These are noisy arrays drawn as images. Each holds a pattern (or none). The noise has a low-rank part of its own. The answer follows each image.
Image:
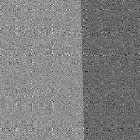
a sharp edge
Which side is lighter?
left
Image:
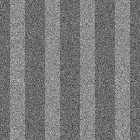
vertical stripes
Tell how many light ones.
4
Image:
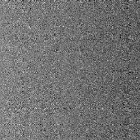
a smooth slope
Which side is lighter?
left
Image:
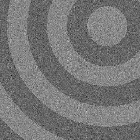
rings round one point
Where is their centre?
top right
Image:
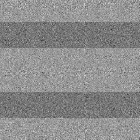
horizontal stripes
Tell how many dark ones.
2
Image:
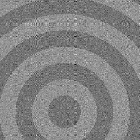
rings round one point
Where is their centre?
bottom middle
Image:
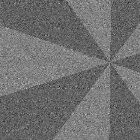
spokes from one point
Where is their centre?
middle right
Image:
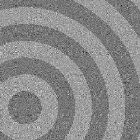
rings round one point
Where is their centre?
bottom left
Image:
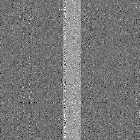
one vertical stripe
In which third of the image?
middle
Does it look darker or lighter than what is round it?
lighter
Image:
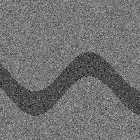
a wavy band
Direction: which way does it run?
left to right
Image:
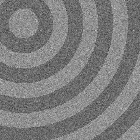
rings round one point
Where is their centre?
top left
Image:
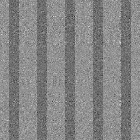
vertical stripes
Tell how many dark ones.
5
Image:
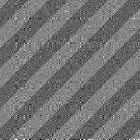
diagonal stripes
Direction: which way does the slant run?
bottom left to top right
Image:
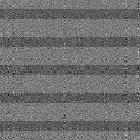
horizontal stripes
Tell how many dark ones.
5
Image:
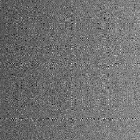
a smooth slope
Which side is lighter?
right
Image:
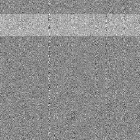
one horizontal stripe
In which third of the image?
top
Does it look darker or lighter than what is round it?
lighter
